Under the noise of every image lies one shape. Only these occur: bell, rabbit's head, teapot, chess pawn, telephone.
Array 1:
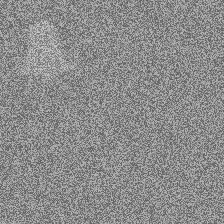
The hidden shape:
bell
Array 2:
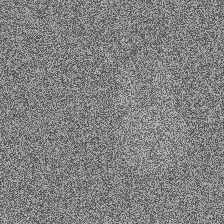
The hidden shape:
rabbit's head
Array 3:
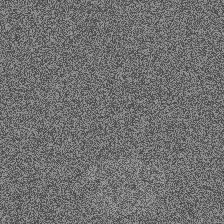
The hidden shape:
telephone
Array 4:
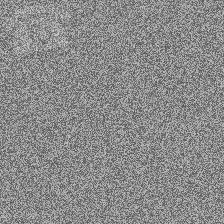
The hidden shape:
telephone
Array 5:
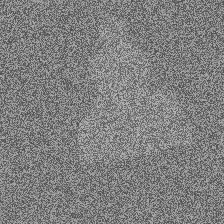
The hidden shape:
chess pawn
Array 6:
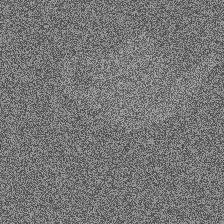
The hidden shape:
teapot
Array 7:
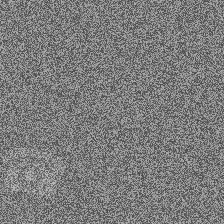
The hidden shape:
telephone
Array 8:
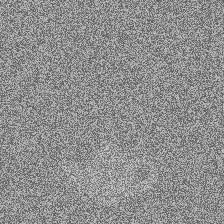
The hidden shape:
teapot
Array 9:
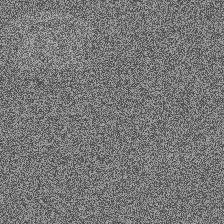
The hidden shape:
telephone
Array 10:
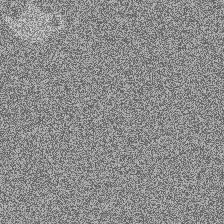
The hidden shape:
teapot
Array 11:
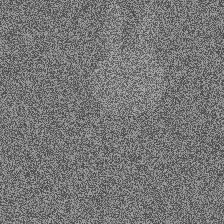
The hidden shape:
rabbit's head
